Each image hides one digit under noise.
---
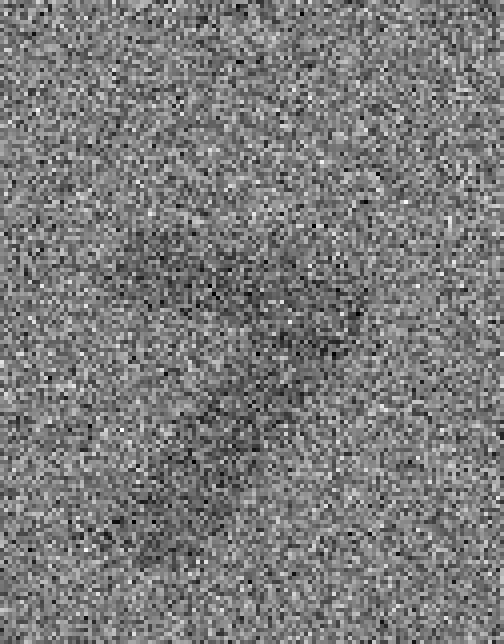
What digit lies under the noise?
7
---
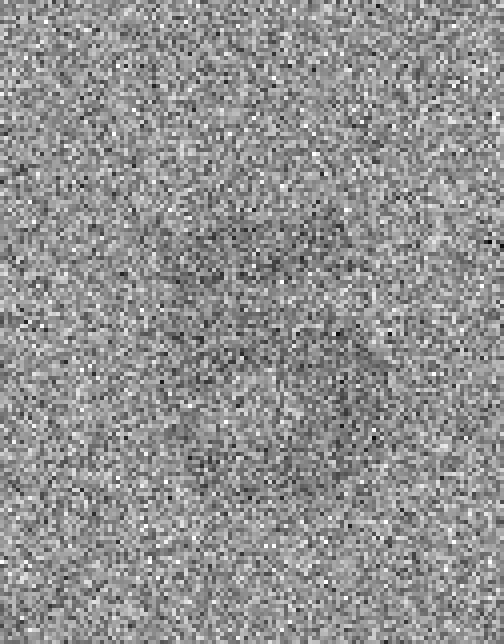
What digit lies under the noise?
5
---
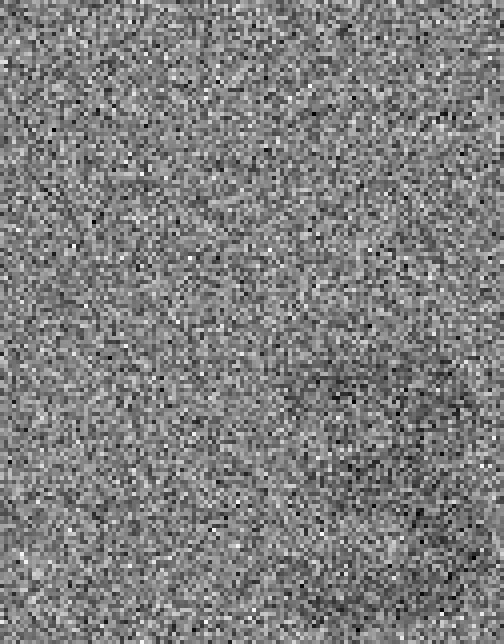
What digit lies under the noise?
3
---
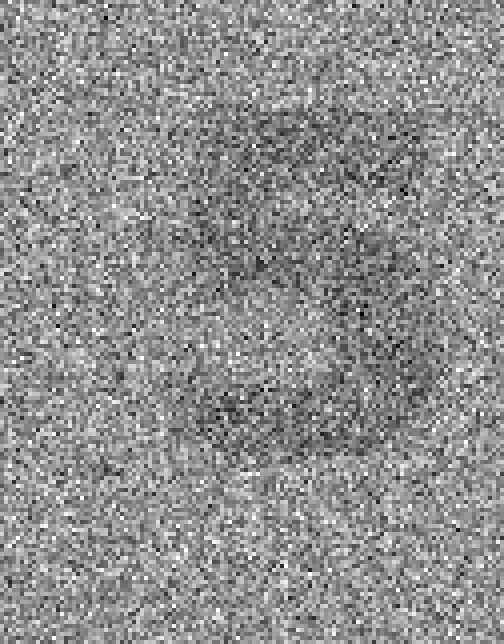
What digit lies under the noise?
5
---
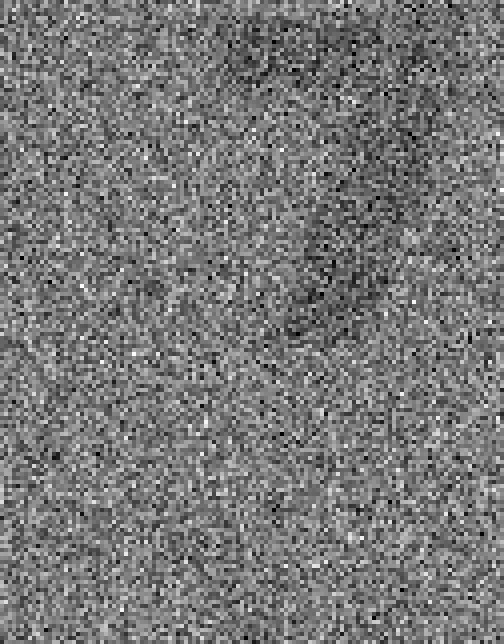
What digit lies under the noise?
7
